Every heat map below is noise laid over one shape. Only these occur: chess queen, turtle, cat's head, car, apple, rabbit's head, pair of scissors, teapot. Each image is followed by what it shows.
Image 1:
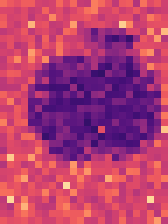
apple
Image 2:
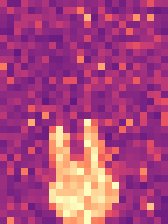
rabbit's head
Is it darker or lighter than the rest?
lighter
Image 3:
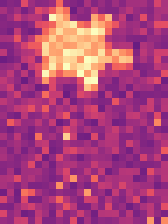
turtle
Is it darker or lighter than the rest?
lighter
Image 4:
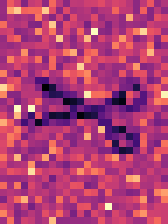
pair of scissors
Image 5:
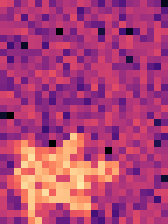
turtle
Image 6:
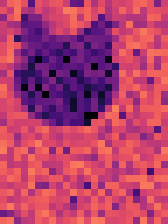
cat's head
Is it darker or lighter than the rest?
darker
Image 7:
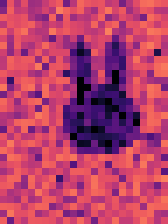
rabbit's head
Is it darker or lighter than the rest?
darker
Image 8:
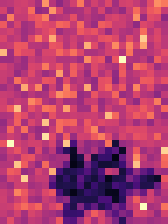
turtle
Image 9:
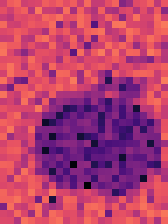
apple
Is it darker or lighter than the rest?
darker
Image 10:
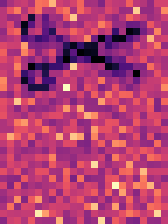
pair of scissors
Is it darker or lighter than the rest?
darker
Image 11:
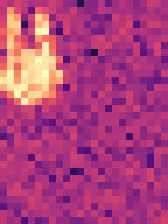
rabbit's head
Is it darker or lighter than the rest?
lighter
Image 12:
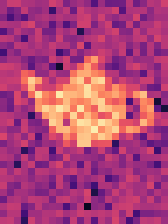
teapot
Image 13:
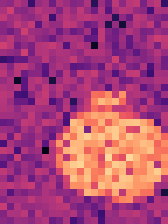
apple
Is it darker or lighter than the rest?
lighter
